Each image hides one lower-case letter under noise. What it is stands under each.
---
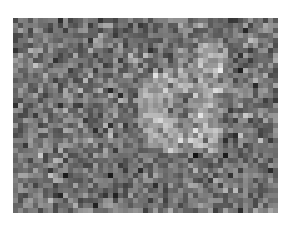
d
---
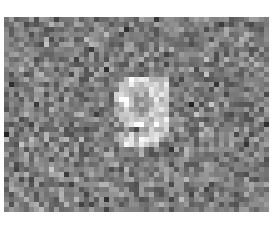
g
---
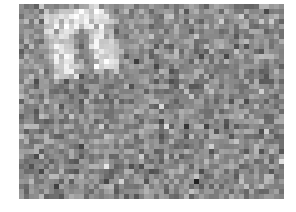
n
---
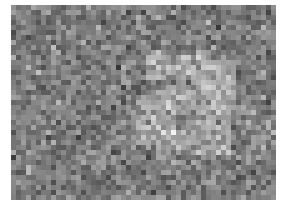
a
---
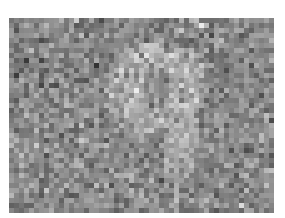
q
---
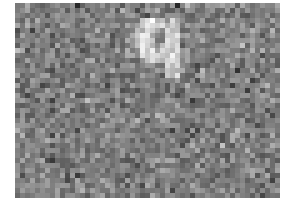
q
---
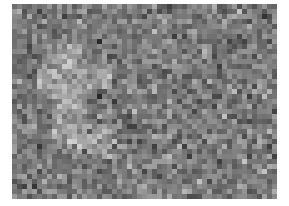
t
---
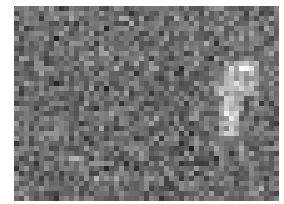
f
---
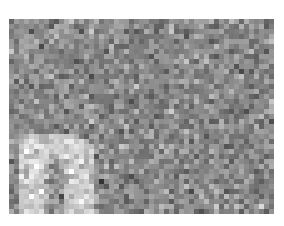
n
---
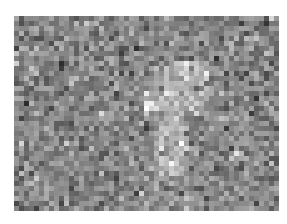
f
